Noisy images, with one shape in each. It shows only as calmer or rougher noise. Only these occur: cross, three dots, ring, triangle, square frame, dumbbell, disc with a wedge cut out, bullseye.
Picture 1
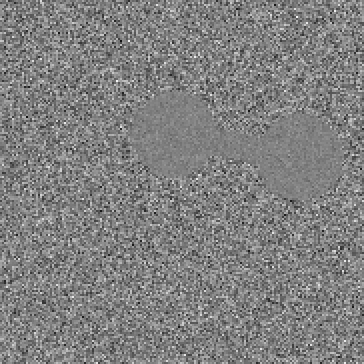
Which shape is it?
dumbbell
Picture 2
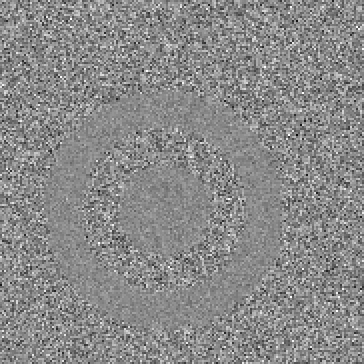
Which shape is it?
bullseye
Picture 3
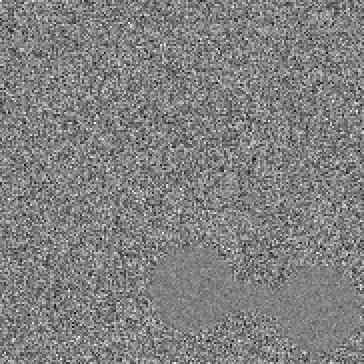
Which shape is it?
dumbbell
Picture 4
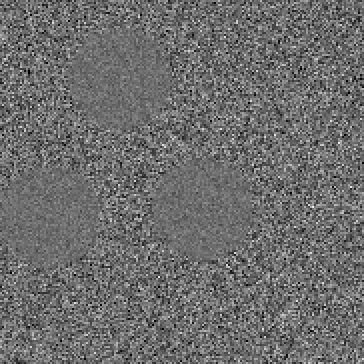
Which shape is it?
three dots
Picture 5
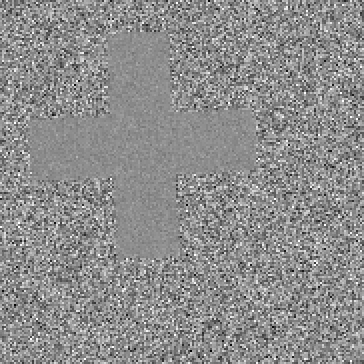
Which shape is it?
cross
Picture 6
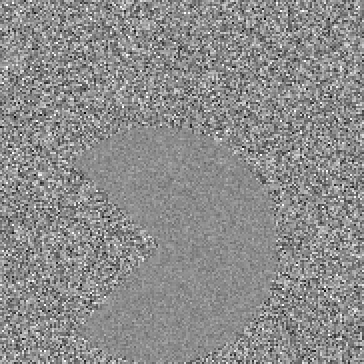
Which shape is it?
disc with a wedge cut out
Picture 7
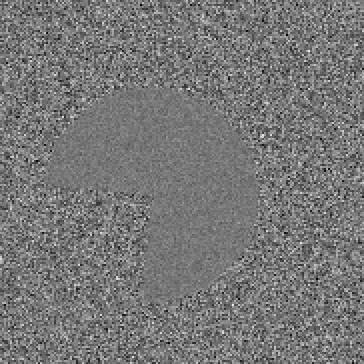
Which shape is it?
disc with a wedge cut out
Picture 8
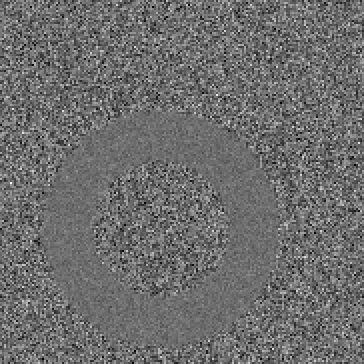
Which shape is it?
ring
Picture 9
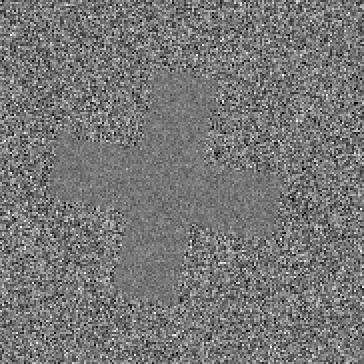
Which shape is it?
cross
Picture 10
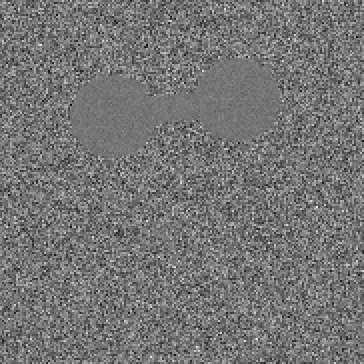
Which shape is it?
dumbbell
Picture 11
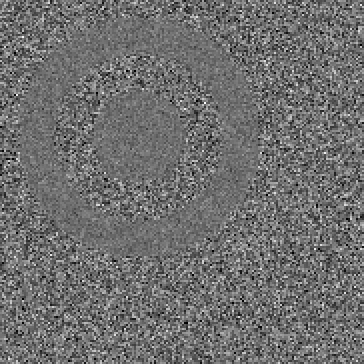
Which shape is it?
bullseye
